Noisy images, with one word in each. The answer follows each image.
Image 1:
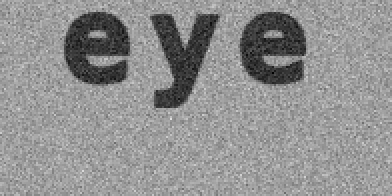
eye
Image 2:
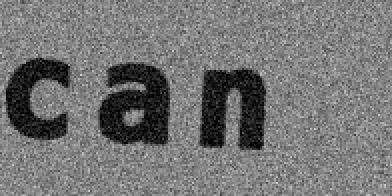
can
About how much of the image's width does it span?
two thirds
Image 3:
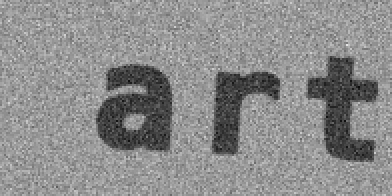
art
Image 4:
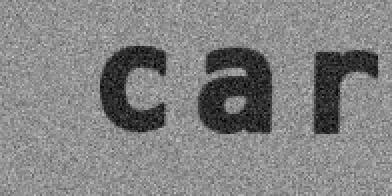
car
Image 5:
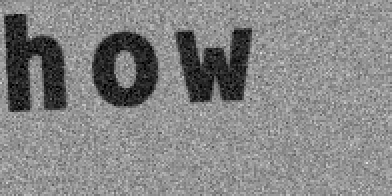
how
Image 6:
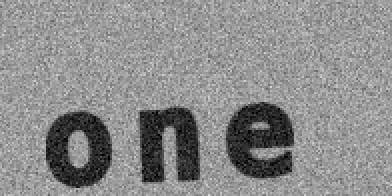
one
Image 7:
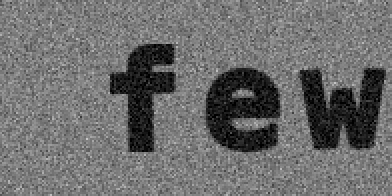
few
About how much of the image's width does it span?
two thirds
